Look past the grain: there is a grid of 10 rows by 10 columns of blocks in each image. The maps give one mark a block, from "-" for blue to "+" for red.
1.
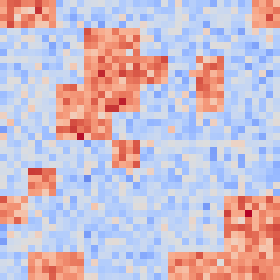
+ + - - - - - - - +
- - - + + - - - - -
- - - + + + - + - -
- - + + + - - + - -
- - + + - - - - - -
- - - - + - - - - -
- + - - - - - - - -
+ - - - - - - - + +
- - - - - - - - + +
- + + - - - + + + +
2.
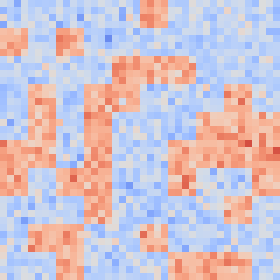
- - - - - + - - - -
+ - + - - - - - - -
- - - - + + + - - -
- + - + + - - - + -
- + - + - - - + + +
+ + - + - - + + + +
+ - + + - - + - - +
- - - + - - - - + -
- + + - - + - - - -
- - + - - - + + + -
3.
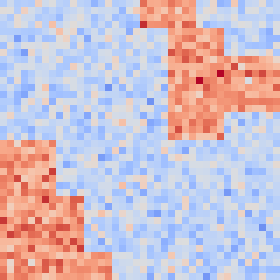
- - - - - + + - - -
- - - - - - + + - -
- - - - - - + + + +
- - - - - - + + + +
- - - - - - + + - -
+ + - - - - - - - -
+ + - - - - - - - -
+ + + - - - - - - -
+ + + - - - - - - -
+ + + + - - - - - -
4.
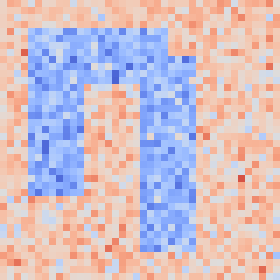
+ + + + + + + + + +
+ - - - - - + + + +
+ - - - - - - + + +
+ - - + + - - + + +
+ - - + + - - + + +
+ - - + + - - + + +
+ - - + + - - + + +
+ + + + + - - + + +
+ + + + + - - + + +
+ + + + + + + + + +
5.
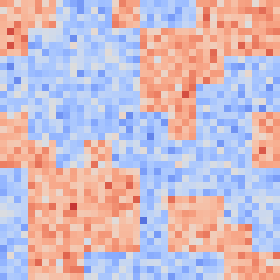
+ + - - + - - + + +
+ - - - - + + + + +
- - - - - + + + - -
- - - - - + + - - -
+ - - - - - + - - +
+ + - + - - - - - +
- + + + + - - - - -
- + + + + - + + - -
- + + + + - + + + -
- + + - - - - - + +
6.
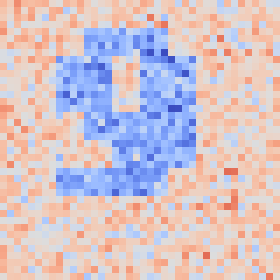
+ + + + + + + + + +
+ + + - - - + + + +
+ + - - + - - + + +
+ + - - + - - + + +
+ + + - - - - + + +
+ + + + - - - + + +
+ + - - - - + + + +
+ + + + + + + + + +
+ + + + + + + + + +
+ + + + + + + + + +
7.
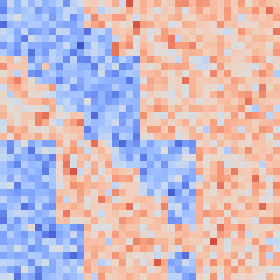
- - - + + + + + + +
- - - - + + + + + +
+ - - - - + + + + +
+ + - - - + + + + +
+ + + - - + + + + +
- - + + - - - + + +
- - + + + - - + + +
- - + + + + - + + +
- - - + + + + + + +
- - - + + + - + + +
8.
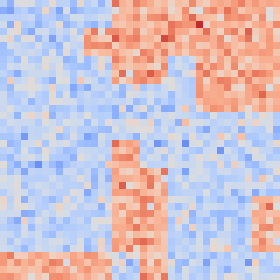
- - - - + + + + + +
- - - + + + + + + +
- - - - + + - + + +
- - - - - - - + + +
- - - - - - - - - -
- - - - + - - - - -
- - - - + + - - - -
- - - - + + - - - +
- - - - + + - - - +
+ + + + - + - - - -
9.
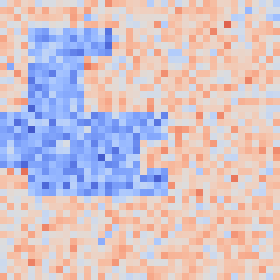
+ + + + + + + + + +
+ - - - + + + + + +
+ - - + + + + + + +
+ - - + + + + + + +
- - - - - - + + + +
- - - - - + + + + +
+ - - - - - + + + +
+ + + + + + + + + +
+ + + + + + + + + +
+ + + + + + + + + +
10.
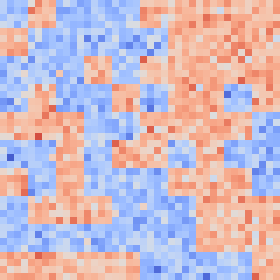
- + - - - + + + + +
+ - - - - - + + + +
- - - + - + + + + +
- + - - + - + + - +
+ + + - - + + + + -
- - + - + + - + - -
+ - + - - - + + + -
- + + + - - - + + +
- - - - - - - + + +
+ + + + + - - - - +
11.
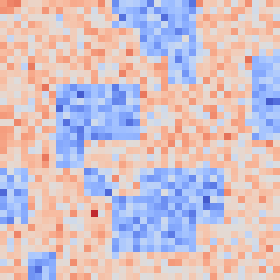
+ + + + - - - + + +
+ + + + + - - + + +
+ + + + + + - + + -
+ + - - - + + + + -
+ + - - - + + + + -
+ + - + + + + + + +
- + + - + - - - + +
- + + + - - - - + +
+ + + + - - - + + +
+ - + + + + + + + +
